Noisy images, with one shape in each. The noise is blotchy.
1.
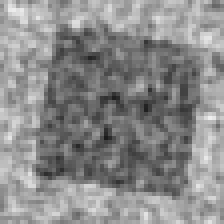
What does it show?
dark square
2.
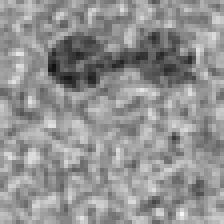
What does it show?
dark dumbbell
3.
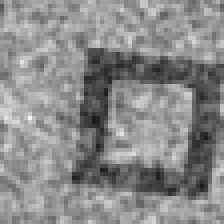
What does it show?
dark square frame
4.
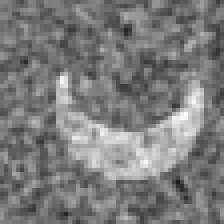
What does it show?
light crescent
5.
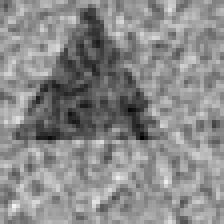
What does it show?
dark triangle
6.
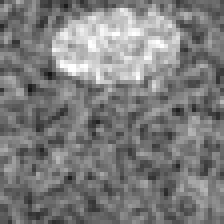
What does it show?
light ellipse
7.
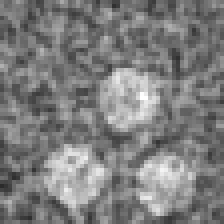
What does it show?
light three dots
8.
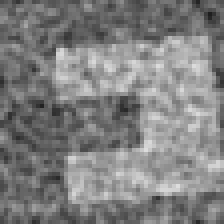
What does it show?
light square with a notch
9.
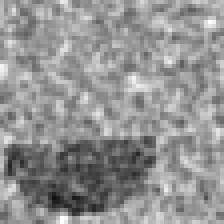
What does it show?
dark half disc
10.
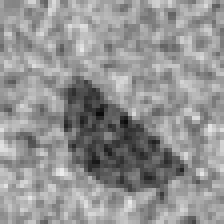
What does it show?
dark half disc
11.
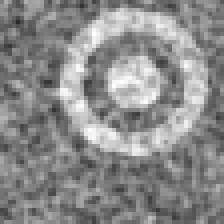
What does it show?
light bullseye
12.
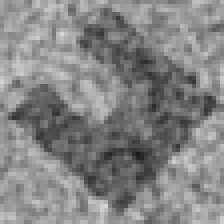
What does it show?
dark square with a notch
